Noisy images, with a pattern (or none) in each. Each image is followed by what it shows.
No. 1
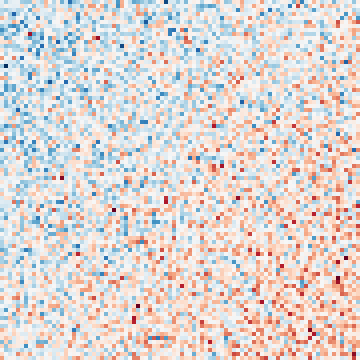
a smooth slope
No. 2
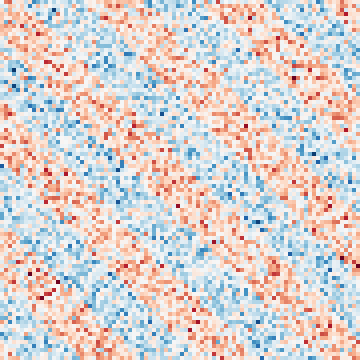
diagonal stripes
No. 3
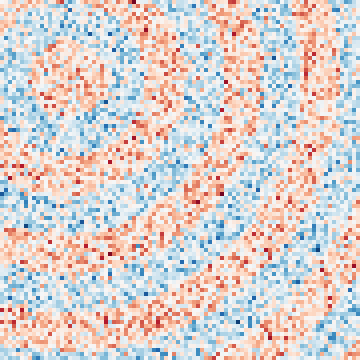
rings round one point
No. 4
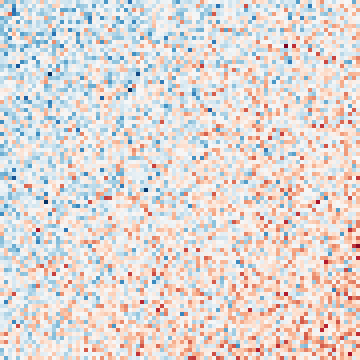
a smooth slope
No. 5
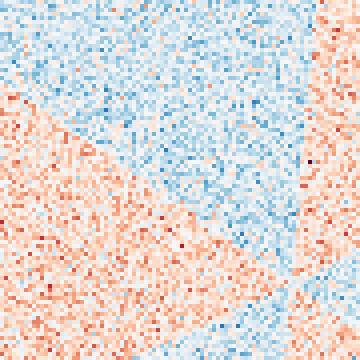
spokes from one point
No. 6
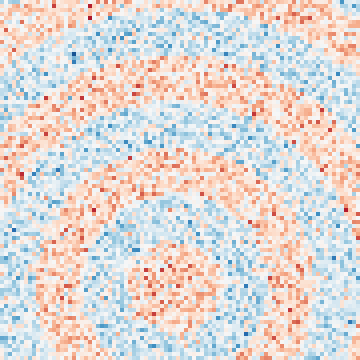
rings round one point
